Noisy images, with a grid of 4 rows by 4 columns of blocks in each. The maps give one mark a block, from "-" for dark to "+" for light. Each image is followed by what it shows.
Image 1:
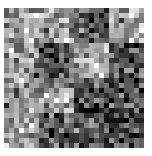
+ + - +
+ - + -
+ + - -
+ - - -
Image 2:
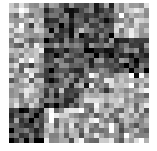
+ - - +
+ - - -
+ - + +
- + + +
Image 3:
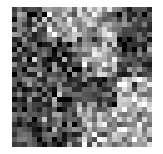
- + + -
- - + -
- - - +
- - + +
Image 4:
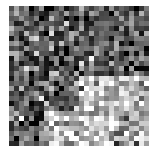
- - - -
- - - -
- - + +
- + + +
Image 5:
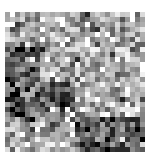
+ + + +
- + + +
- - + +
+ + - -
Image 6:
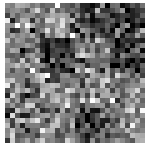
+ + - -
+ - + -
+ + + +
+ + - +
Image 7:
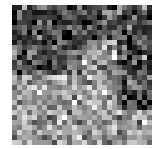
- - - -
- - + -
+ + + -
+ + + +
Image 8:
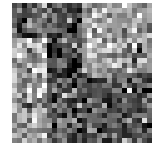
- - + +
+ - + +
+ - - -
+ - - -
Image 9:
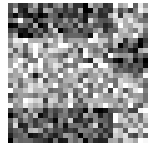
- - - +
+ + + -
+ + + +
- - - +
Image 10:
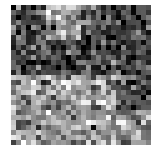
- + - -
- - - -
+ + + -
+ + + +
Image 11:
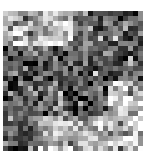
+ + - -
- - - -
- - - +
- + + +
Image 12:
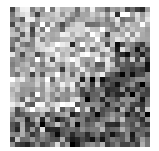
+ + + +
+ + + -
+ + - -
- - - -
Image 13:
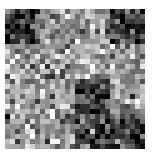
- + + -
+ + + +
+ + - +
+ + - -
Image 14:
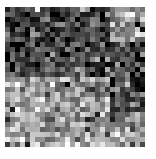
- - - +
- - - -
+ + + -
+ + + +
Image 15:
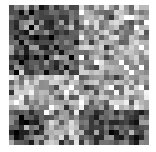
- - + +
- - + +
+ + + +
- + - -
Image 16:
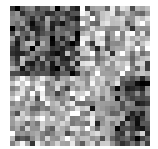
- - + +
- - + +
+ + + -
+ + + -
